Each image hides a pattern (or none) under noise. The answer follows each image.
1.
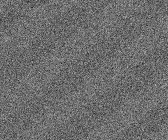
diagonal stripes
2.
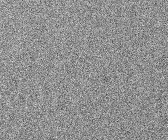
a smooth slope
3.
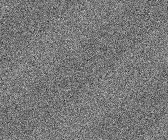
diagonal stripes
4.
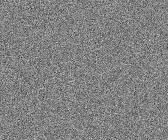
only noise
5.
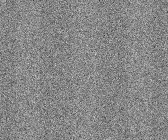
vertical stripes
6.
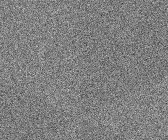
spokes from one point
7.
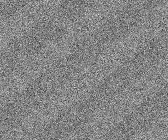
diagonal stripes
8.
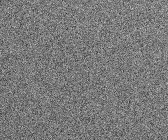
a smooth slope
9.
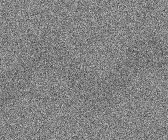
a wavy band
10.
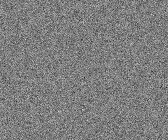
only noise
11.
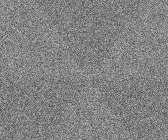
spokes from one point
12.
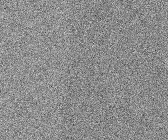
a sharp edge
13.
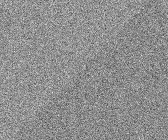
a sharp edge
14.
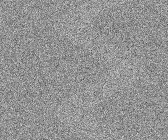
a wavy band
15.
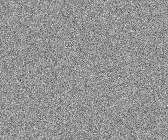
only noise
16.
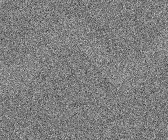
a wavy band
